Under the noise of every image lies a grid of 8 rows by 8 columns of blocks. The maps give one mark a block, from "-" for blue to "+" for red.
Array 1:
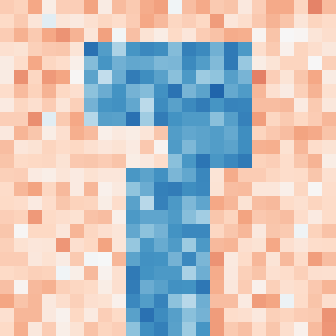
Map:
++++++++
++----++
++----++
++++--++
+++--+++
+++--+++
+++--+++
+++--+++
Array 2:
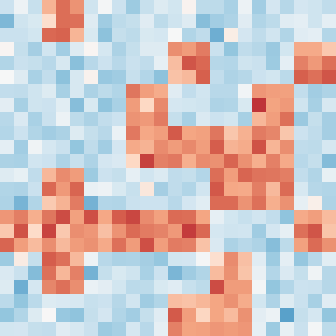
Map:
-+------
----+--+
---+--+-
---++++-
-+---++-
+++++--+
-+---+--
----++--
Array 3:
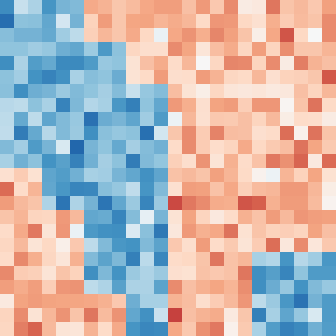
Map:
--++++++
---+++++
----++++
----++++
+---++++
++--++++
++--++--
+++-++--
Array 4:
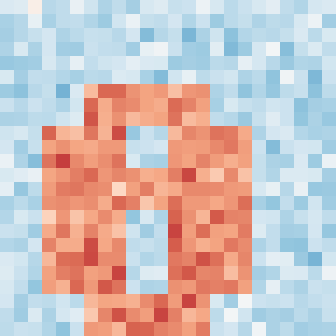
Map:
--------
--------
--+++---
-++-++--
-+++++--
-++-++--
-++-++--
--+++---
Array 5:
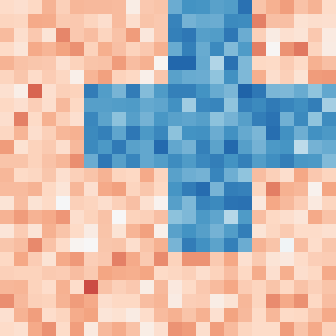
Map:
++++--++
++++--++
++------
++------
++++--++
++++--++
++++++++
++++++++
